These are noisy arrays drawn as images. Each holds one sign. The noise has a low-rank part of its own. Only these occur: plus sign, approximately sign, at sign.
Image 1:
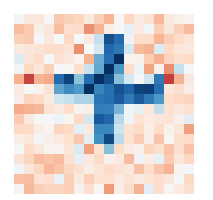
plus sign
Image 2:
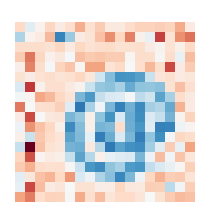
at sign
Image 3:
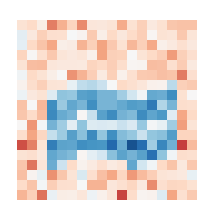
approximately sign
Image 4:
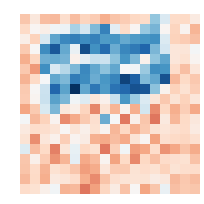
approximately sign
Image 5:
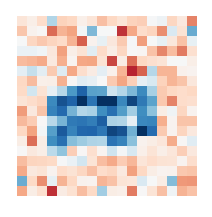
approximately sign
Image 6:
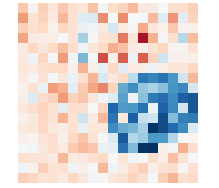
at sign
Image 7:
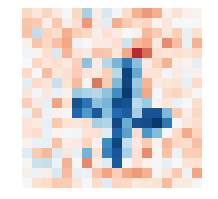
plus sign
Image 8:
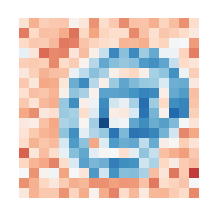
at sign
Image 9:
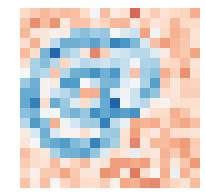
at sign
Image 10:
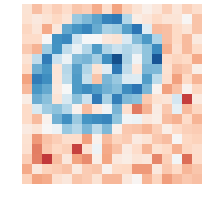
at sign
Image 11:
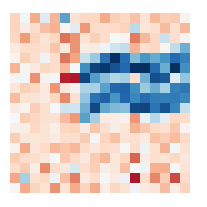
approximately sign
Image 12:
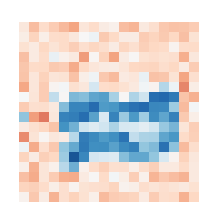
approximately sign
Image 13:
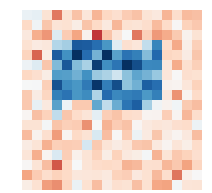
approximately sign
